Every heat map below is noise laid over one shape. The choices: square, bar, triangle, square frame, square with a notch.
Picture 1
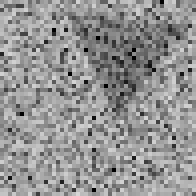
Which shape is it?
triangle
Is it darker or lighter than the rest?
darker
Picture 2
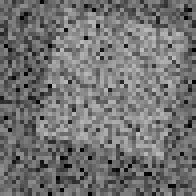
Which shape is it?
square
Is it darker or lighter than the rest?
lighter
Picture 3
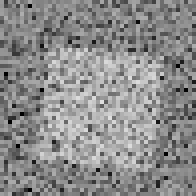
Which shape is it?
square
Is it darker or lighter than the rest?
lighter
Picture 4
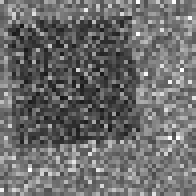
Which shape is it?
square
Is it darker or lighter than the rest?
darker
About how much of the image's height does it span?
two thirds
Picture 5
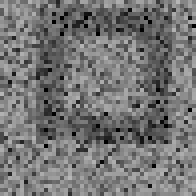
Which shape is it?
square frame
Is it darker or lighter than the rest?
darker
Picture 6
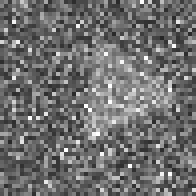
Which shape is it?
triangle
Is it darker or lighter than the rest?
lighter
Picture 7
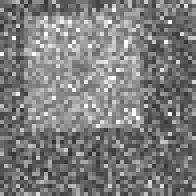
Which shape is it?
square
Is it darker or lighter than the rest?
lighter
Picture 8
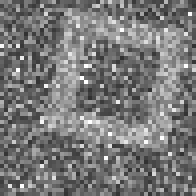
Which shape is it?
square frame
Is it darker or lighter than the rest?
lighter
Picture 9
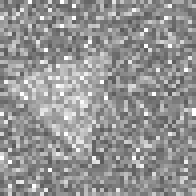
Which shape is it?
triangle
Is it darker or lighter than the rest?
lighter
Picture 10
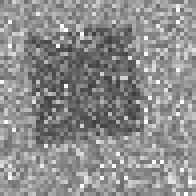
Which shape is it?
square
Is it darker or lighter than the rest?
darker
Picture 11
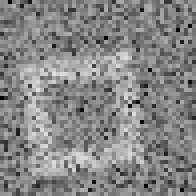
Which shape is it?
square frame
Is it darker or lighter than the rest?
lighter
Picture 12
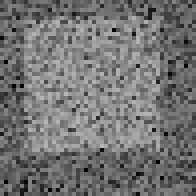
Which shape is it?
square
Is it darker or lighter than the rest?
lighter
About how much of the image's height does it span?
two thirds
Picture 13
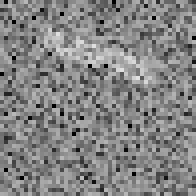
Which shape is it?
bar
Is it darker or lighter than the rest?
lighter
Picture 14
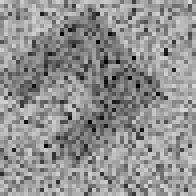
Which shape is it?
square with a notch
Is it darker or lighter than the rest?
darker
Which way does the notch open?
down and left
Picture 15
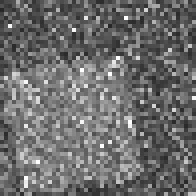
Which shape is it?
square
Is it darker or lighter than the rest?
lighter
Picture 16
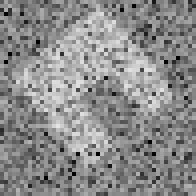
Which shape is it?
square with a notch
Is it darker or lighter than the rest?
lighter
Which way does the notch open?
down and right
